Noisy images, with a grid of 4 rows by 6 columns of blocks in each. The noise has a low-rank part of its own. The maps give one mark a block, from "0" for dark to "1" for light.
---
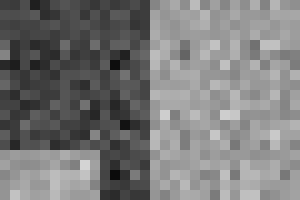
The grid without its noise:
0 0 0 1 1 1
0 0 0 1 1 1
0 0 0 1 1 1
1 1 0 1 1 1
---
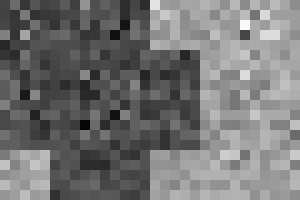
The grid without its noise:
0 0 0 1 1 1
0 0 0 0 1 1
0 0 0 0 1 1
1 0 0 1 1 1
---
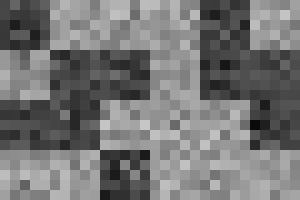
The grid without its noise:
0 1 1 1 0 1
1 0 0 1 0 0
0 0 1 1 1 0
1 1 0 1 1 1
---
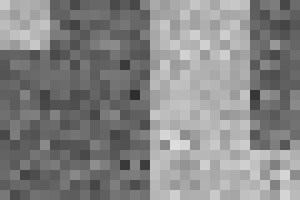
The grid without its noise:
1 0 0 1 1 0
0 0 0 1 1 0
0 0 0 1 1 0
0 0 0 1 1 1
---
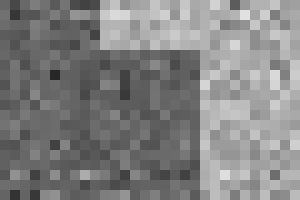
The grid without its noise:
0 0 1 1 1 1
0 0 0 0 1 1
0 0 0 0 1 1
0 0 0 0 1 1
